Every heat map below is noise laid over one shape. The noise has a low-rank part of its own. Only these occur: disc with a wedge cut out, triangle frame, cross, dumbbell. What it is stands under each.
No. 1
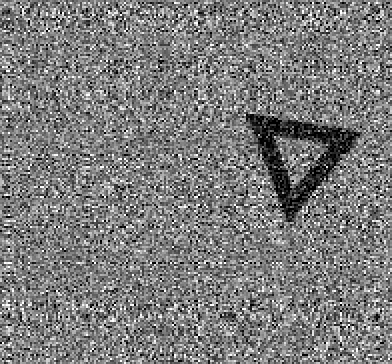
triangle frame
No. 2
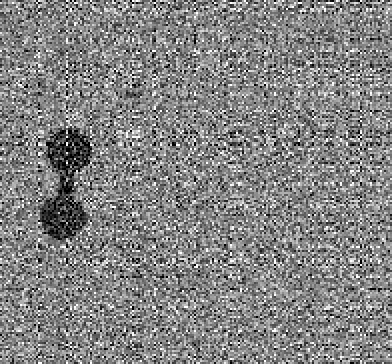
dumbbell
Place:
middle left
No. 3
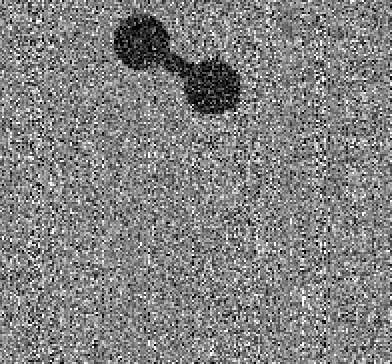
dumbbell
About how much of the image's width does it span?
a third
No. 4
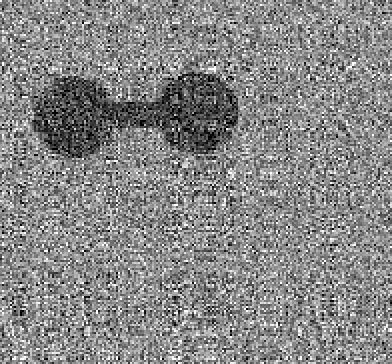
dumbbell
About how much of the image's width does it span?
half
